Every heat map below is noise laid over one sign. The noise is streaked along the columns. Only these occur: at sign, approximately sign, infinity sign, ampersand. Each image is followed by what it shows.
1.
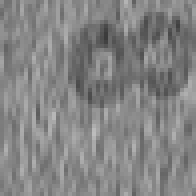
infinity sign
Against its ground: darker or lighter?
darker
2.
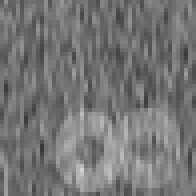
infinity sign
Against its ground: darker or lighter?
lighter
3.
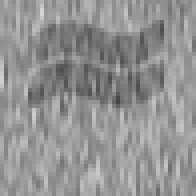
approximately sign
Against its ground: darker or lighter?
darker
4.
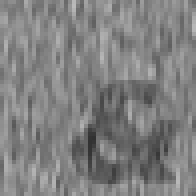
ampersand
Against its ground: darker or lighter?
darker
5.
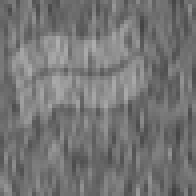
approximately sign
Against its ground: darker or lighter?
lighter
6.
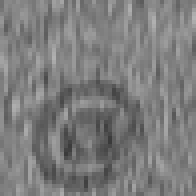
at sign
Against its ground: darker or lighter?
darker
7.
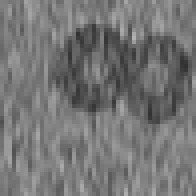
infinity sign
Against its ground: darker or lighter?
darker
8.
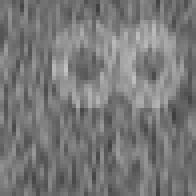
infinity sign
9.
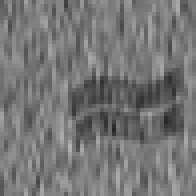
approximately sign
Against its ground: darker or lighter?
darker
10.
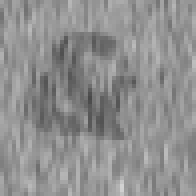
ampersand
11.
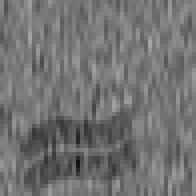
approximately sign
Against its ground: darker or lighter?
darker
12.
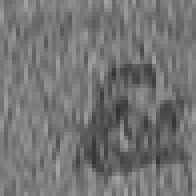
ampersand
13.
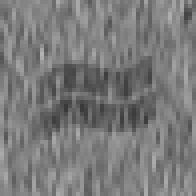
approximately sign
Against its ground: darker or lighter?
darker
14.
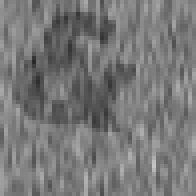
ampersand
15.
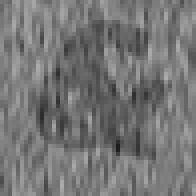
ampersand
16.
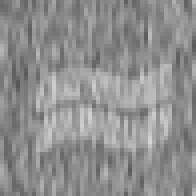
approximately sign
